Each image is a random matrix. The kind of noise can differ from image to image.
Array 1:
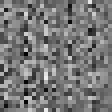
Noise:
columns of uneven size
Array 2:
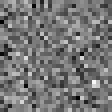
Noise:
low rank plus noise
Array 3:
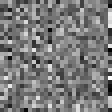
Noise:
columns of uneven size
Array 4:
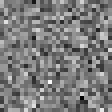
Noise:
low rank plus noise
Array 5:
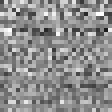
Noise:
rows of uneven size
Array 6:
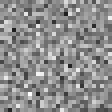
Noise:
independent entries
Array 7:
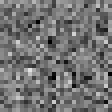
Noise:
low rank plus noise
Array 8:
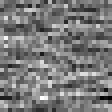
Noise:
streaked along the rows
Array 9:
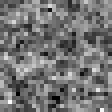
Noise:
blotchy
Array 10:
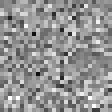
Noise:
independent entries
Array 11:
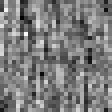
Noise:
streaked along the columns
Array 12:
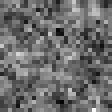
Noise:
blotchy
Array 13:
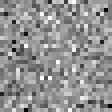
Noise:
heavy tails
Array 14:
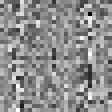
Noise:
columns of uneven size
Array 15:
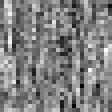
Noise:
streaked along the columns
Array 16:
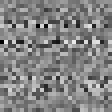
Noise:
rows of uneven size
